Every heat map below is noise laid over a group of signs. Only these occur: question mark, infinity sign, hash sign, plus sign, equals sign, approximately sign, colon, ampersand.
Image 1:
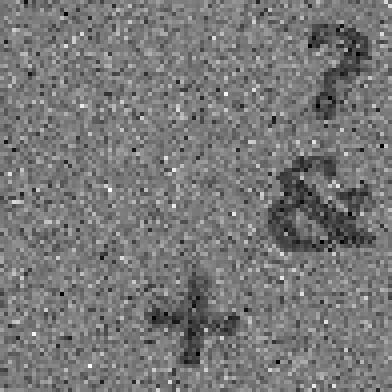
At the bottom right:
nothing
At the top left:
nothing
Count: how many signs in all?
3
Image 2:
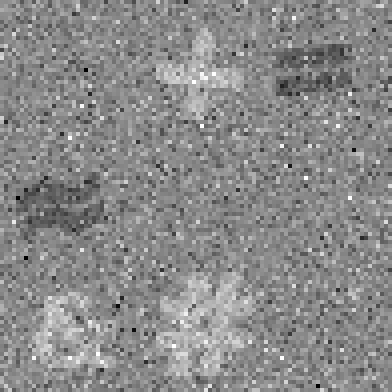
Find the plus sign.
top middle
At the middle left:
approximately sign
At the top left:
nothing
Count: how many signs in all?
5
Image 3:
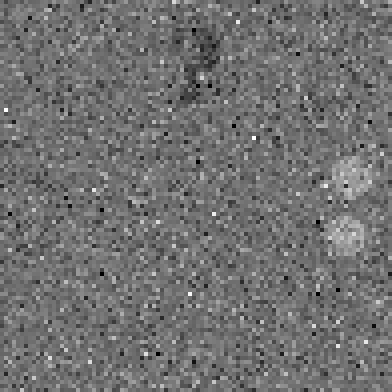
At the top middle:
question mark
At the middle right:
colon
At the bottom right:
nothing
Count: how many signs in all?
2
